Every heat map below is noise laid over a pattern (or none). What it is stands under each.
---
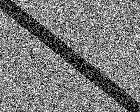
a diagonal band
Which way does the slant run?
top left to bottom right
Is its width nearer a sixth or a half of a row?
a sixth
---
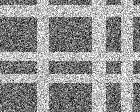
bands of rows crossing bands of columns
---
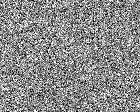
only noise
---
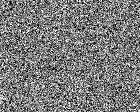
only noise
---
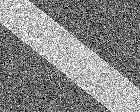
a diagonal band
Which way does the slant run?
top left to bottom right
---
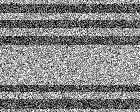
bands of rows
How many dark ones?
5
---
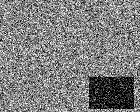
one block
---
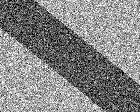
a diagonal band
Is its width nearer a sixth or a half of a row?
a half
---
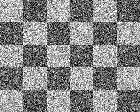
a checkerboard
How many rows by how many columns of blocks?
5 by 6
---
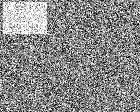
one block
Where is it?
top left
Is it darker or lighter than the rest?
lighter
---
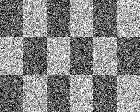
a checkerboard
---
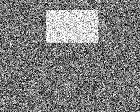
one block
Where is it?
top middle
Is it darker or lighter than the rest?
lighter
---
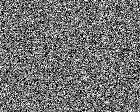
only noise
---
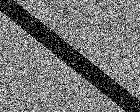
a diagonal band
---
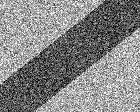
a diagonal band
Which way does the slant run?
bottom left to top right
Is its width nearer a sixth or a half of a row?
a half
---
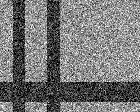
bands of rows crossing bands of columns
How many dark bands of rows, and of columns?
1 and 2
